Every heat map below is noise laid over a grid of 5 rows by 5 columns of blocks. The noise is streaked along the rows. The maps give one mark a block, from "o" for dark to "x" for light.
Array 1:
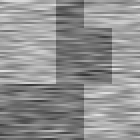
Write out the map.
xxoxx
xxoox
xxoox
oooxx
oooxx
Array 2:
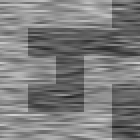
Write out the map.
xxxxo
xoooo
xxoxx
xooxo
xxxxo
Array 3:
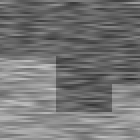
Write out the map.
ooooo
ooooo
xxooo
xxoox
xxxxx
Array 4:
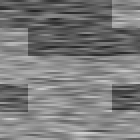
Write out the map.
oooox
xoooo
xxxxx
oxxxo
xxxxx
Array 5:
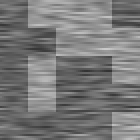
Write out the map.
oxxxo
ooxxx
oxoox
oxooo
oooox
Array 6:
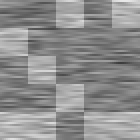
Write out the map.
ooxox
xoooo
oxooo
ooxoo
xxoxx
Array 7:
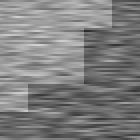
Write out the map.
xxxxo
xxxoo
xxxoo
xoooo
ooooo
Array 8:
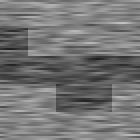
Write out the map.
xxxxx
oxxxx
ooooo
xxoox
xxxxx
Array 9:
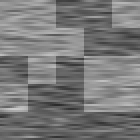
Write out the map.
xxoox
xxxoo
oxoxx
xooxx
ooooo
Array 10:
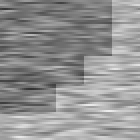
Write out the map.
oooox
oooox
oooxx
ooxxx
xxxxx
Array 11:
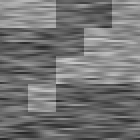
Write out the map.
xxoox
oooxx
ooxxx
oxooo
ooooo
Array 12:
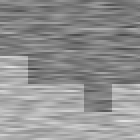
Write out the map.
ooooo
ooooo
xoooo
xxxox
xxxxx
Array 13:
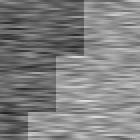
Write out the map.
oooxx
oooxx
ooxxx
ooxxx
oxxxx
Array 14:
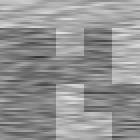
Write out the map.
xxxxx
ooxox
oooox
ooxoo
ooxxo
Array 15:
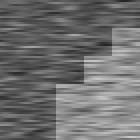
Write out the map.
ooooo
oooox
oooxx
ooxxx
ooxxx
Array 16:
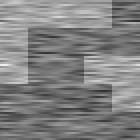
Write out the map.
xxxxo
xoooo
xooxx
oooox
ooooo
